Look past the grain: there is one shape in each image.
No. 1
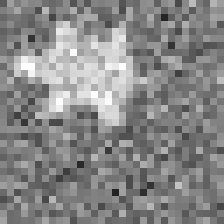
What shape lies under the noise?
turtle
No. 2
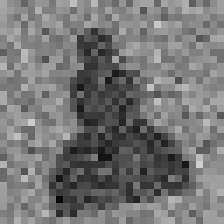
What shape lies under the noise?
chess pawn
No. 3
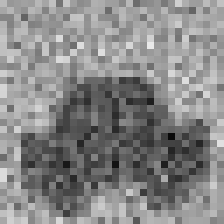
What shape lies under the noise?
car
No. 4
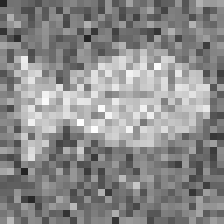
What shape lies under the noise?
fish
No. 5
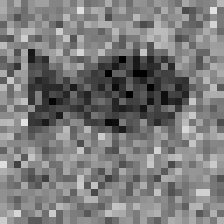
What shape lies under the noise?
fish
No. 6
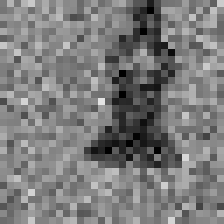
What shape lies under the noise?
chess bishop
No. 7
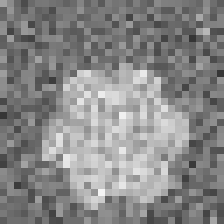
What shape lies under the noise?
flower
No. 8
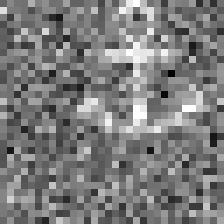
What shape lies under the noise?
anchor
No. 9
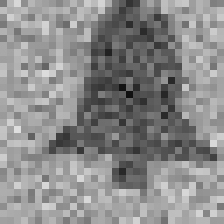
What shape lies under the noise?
bell
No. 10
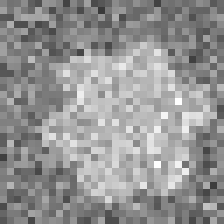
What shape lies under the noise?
flower
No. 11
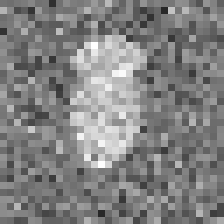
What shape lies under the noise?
footprint
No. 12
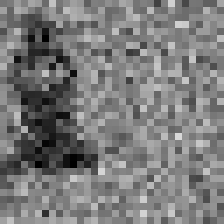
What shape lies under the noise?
chess bishop
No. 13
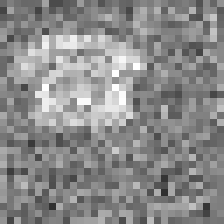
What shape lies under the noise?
telephone
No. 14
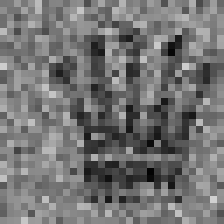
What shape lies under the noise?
chess queen
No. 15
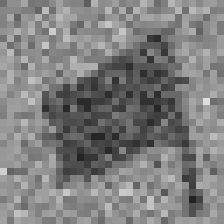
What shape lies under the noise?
flag
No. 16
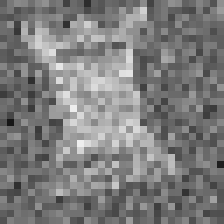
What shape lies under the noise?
chess rook
